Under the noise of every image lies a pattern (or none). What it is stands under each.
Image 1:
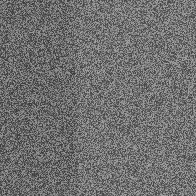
a sharp edge
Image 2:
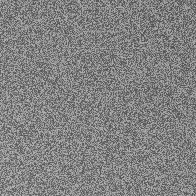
a smooth slope
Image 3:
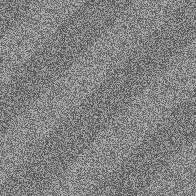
diagonal stripes
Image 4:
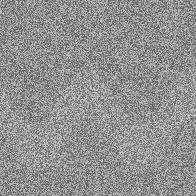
a wavy band
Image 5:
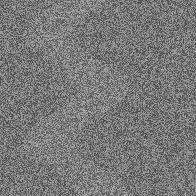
a wavy band
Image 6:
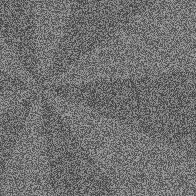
spokes from one point
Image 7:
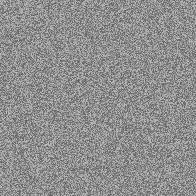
only noise
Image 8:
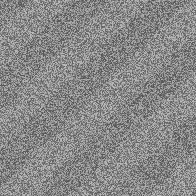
diagonal stripes
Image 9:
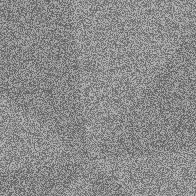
spokes from one point
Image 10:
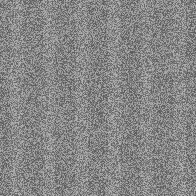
vertical stripes
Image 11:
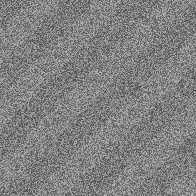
diagonal stripes
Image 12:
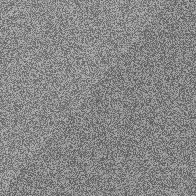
a sharp edge
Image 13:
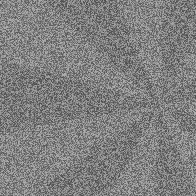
spokes from one point
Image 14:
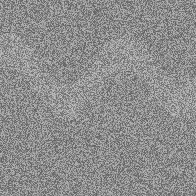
a wavy band
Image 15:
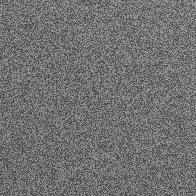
a smooth slope
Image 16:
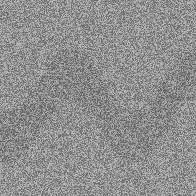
a wavy band
